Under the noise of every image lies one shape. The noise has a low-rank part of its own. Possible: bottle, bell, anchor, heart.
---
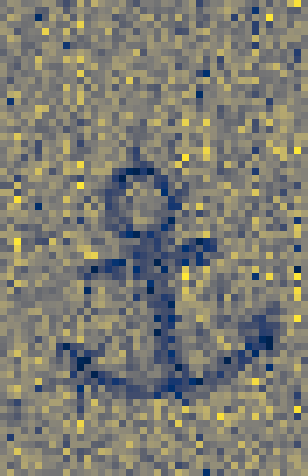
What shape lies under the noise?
anchor
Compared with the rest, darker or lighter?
darker
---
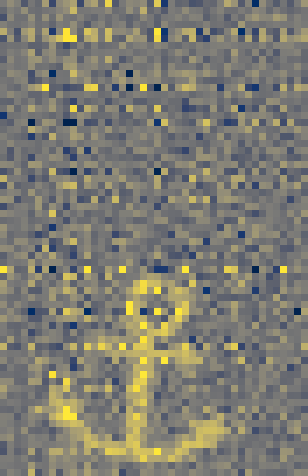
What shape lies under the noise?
anchor
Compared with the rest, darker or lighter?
lighter
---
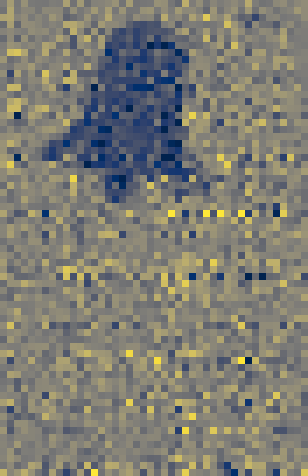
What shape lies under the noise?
bell
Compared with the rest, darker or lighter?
darker
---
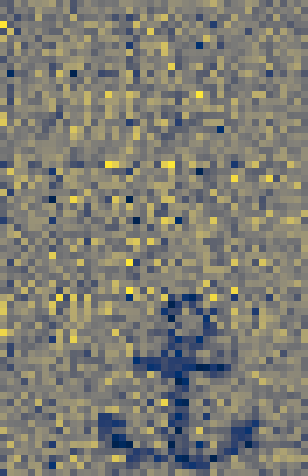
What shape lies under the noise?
anchor
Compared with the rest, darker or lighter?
darker
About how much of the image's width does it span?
half
